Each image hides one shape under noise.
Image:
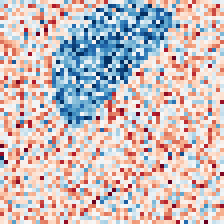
half disc
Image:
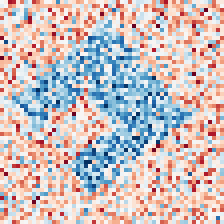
square with a notch
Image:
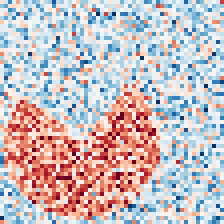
disc with a wedge cut out
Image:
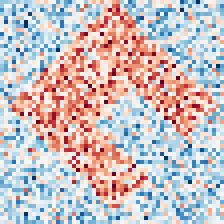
square with a notch
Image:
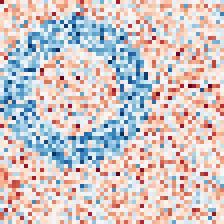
ring
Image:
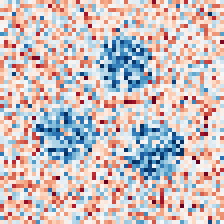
three dots
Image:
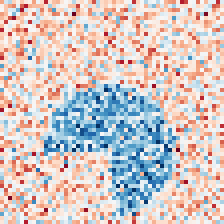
disc with a wedge cut out
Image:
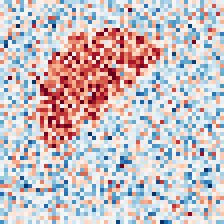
half disc
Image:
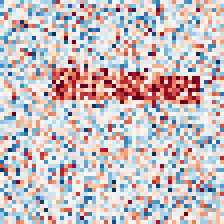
bar
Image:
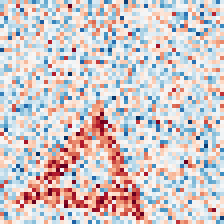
triangle frame
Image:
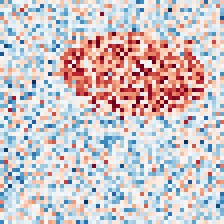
ellipse
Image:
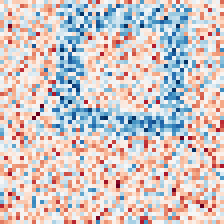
square frame
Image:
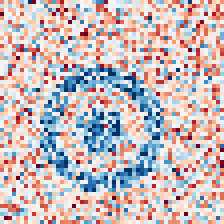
bullseye
